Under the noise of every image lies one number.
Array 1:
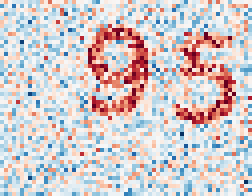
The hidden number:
95
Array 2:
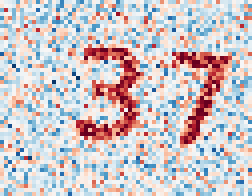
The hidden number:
37
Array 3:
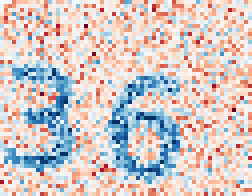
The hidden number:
36
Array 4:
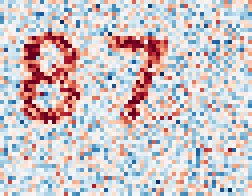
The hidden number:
87
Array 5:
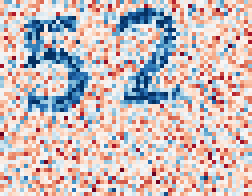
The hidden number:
52
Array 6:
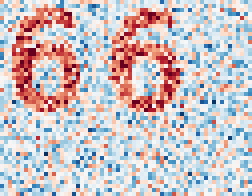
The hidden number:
66
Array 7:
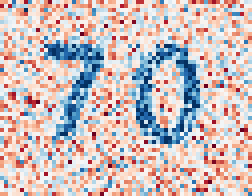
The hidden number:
70
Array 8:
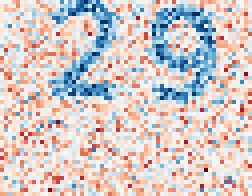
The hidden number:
29
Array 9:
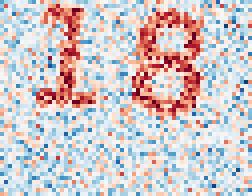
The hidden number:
18
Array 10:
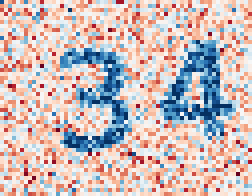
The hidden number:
34
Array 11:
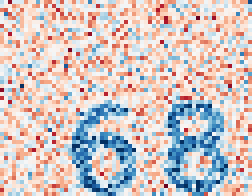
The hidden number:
68
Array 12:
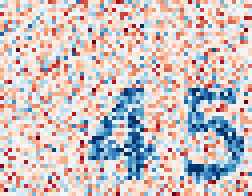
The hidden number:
45
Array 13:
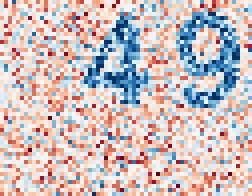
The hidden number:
49
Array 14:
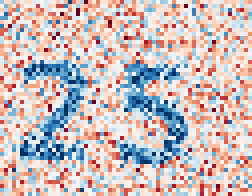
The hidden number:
25
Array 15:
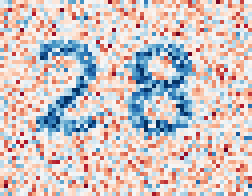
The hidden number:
28
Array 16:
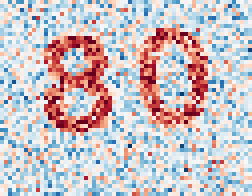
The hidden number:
80
